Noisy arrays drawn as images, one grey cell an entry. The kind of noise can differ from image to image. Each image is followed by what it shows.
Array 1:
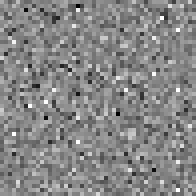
heavy tails
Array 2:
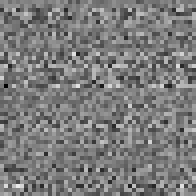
rows of uneven size
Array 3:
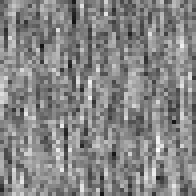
streaked along the columns
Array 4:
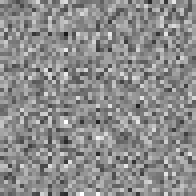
low rank plus noise
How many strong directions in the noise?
one
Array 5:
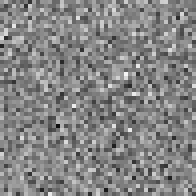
independent entries
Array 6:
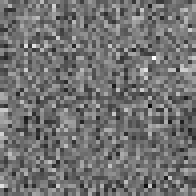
low rank plus noise
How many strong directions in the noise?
one
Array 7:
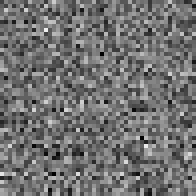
low rank plus noise
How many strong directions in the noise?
three or four
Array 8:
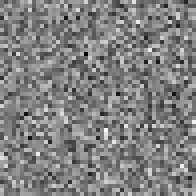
independent entries
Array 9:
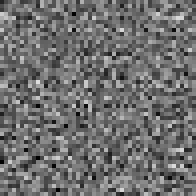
low rank plus noise
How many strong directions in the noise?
two
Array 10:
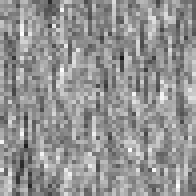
streaked along the columns
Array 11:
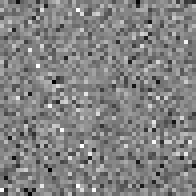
heavy tails
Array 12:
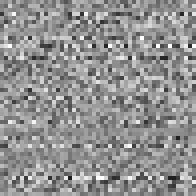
rows of uneven size
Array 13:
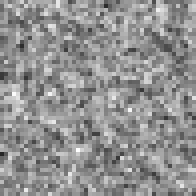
blotchy
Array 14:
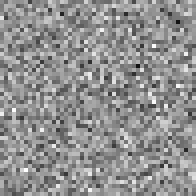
independent entries
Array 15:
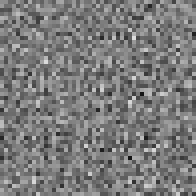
low rank plus noise
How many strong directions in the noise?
five to eight
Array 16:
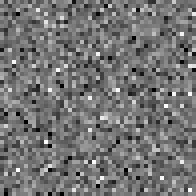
heavy tails
